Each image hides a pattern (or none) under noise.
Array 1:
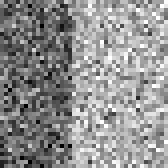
a sharp edge
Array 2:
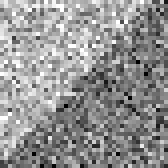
a sharp edge
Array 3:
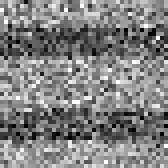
horizontal stripes
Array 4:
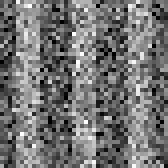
vertical stripes
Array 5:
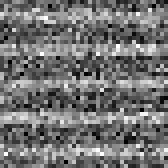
horizontal stripes
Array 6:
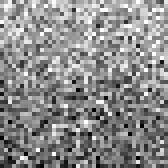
a smooth slope
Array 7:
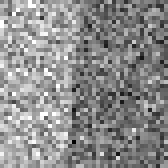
a sharp edge
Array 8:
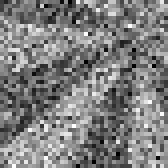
spokes from one point
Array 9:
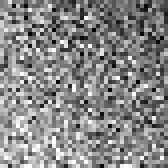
a smooth slope
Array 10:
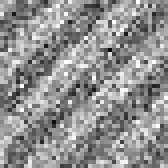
diagonal stripes
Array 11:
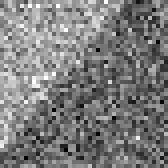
a sharp edge
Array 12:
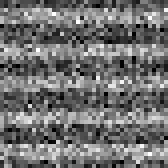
horizontal stripes
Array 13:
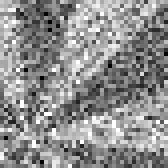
spokes from one point
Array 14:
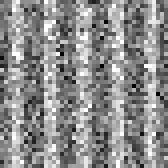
vertical stripes
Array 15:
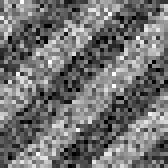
diagonal stripes
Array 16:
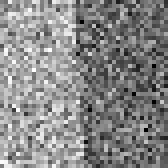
a sharp edge
